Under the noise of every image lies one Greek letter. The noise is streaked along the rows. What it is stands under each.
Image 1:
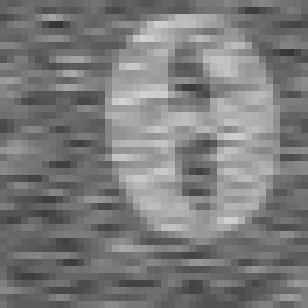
theta
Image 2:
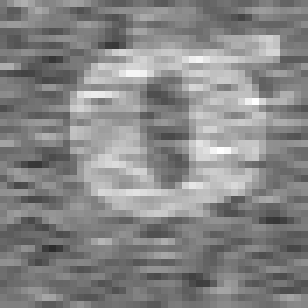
sigma
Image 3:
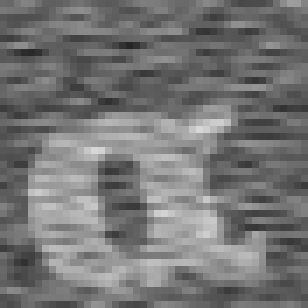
alpha
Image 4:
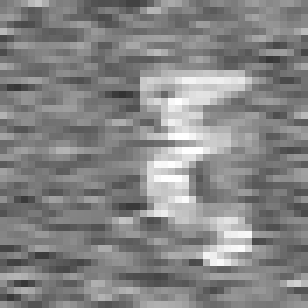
xi
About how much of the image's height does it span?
two thirds
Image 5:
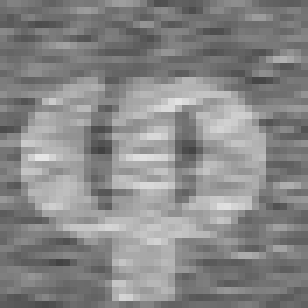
phi
